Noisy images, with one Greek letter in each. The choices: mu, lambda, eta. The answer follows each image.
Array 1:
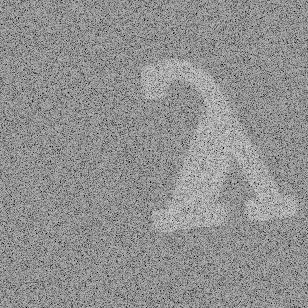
lambda
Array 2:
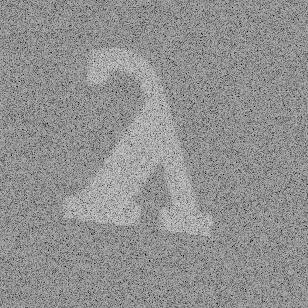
lambda
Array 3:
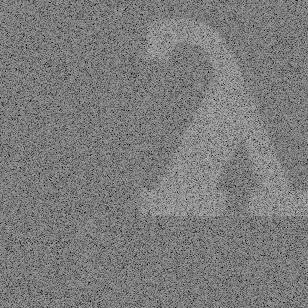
lambda
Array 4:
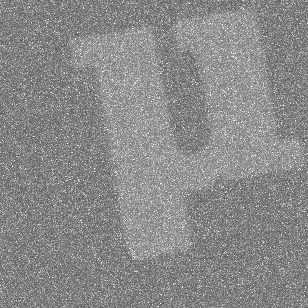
mu
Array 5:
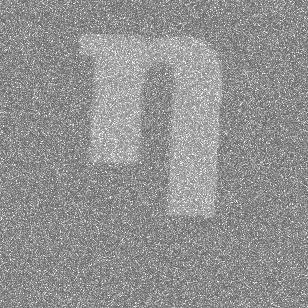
eta
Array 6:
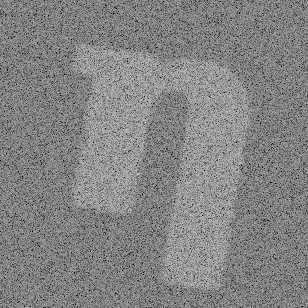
eta
